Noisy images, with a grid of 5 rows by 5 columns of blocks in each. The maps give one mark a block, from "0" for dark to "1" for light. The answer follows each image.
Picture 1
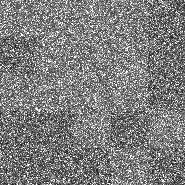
11110
01110
11110
00101
00010
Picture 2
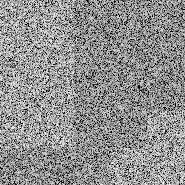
11000
11000
11000
11001
00011
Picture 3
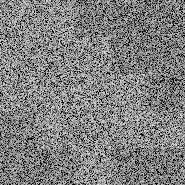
11000
11100
11110
01111
00100
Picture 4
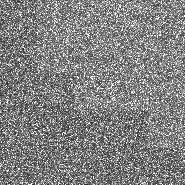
01111
01111
00111
00001
00000
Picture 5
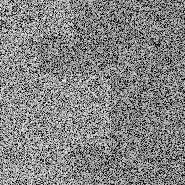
11000
10000
11100
11100
11000
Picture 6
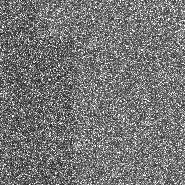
01111
00111
00111
00111
00111
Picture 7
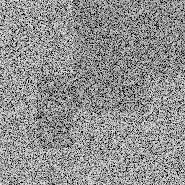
11000
11000
10001
10111
11111
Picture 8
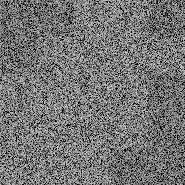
00110
01111
11110
11110
11100
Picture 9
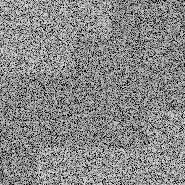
11100
11000
00000
00001
01111
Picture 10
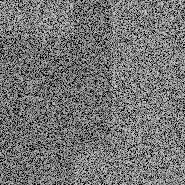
11011
00011
00011
00011
00111
